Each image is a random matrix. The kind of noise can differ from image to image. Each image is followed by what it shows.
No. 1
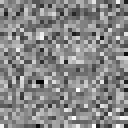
low rank plus noise
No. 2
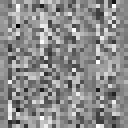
columns of uneven size
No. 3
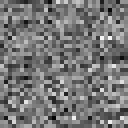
low rank plus noise
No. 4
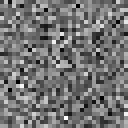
independent entries
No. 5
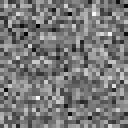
independent entries
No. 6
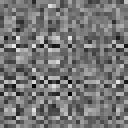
low rank plus noise
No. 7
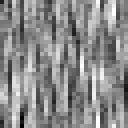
streaked along the columns
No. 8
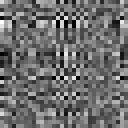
low rank plus noise
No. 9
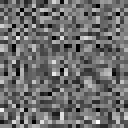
low rank plus noise
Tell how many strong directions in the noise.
two
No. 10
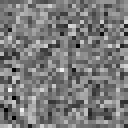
low rank plus noise
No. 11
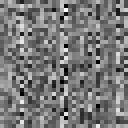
columns of uneven size
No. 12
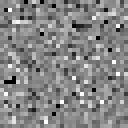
heavy tails
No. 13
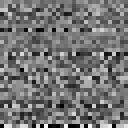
rows of uneven size
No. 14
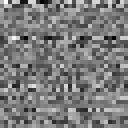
rows of uneven size
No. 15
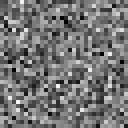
independent entries
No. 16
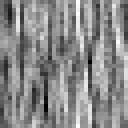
streaked along the columns
